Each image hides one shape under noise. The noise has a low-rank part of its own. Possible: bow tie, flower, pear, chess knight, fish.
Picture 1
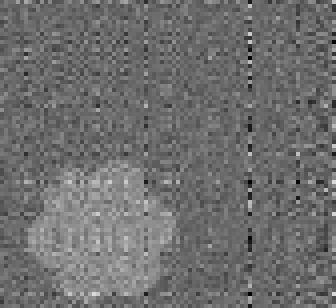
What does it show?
light flower
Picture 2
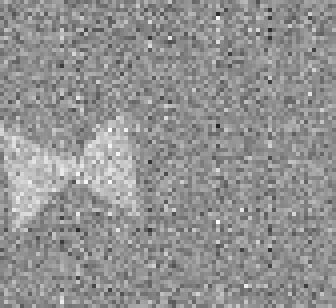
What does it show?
light bow tie, middle left
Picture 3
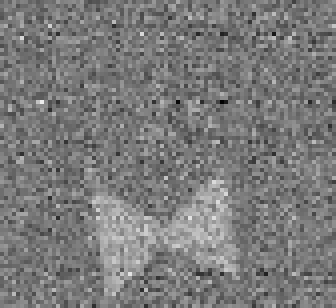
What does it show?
light bow tie, bottom middle
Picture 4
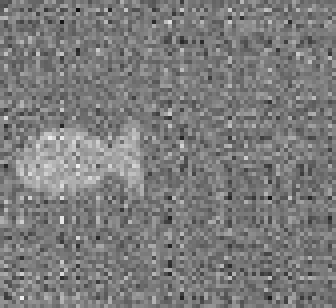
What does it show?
light fish, middle left
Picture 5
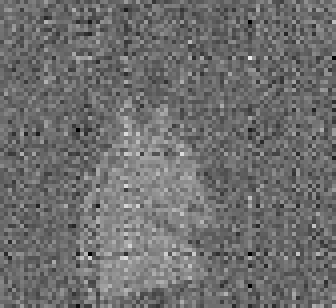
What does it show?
light chess knight
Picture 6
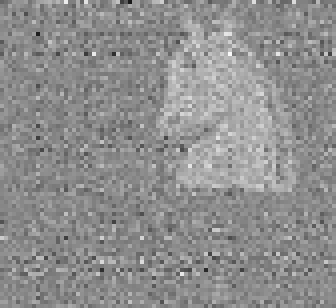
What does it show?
light chess knight
